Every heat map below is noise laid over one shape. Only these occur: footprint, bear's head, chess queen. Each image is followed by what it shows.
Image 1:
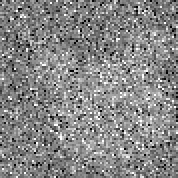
bear's head
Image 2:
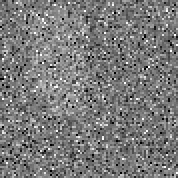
footprint
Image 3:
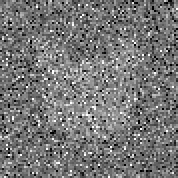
bear's head
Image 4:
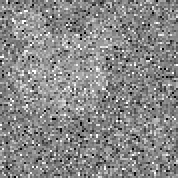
bear's head
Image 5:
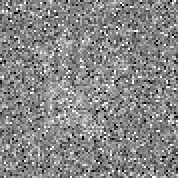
chess queen
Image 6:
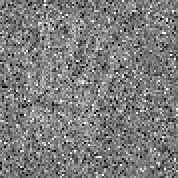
chess queen
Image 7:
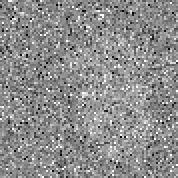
footprint
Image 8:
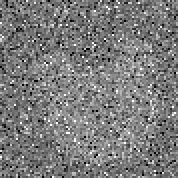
bear's head
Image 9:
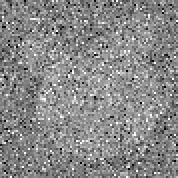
bear's head
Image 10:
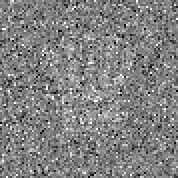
chess queen
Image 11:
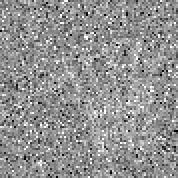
chess queen
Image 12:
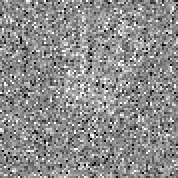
chess queen
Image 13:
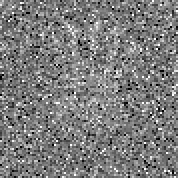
chess queen
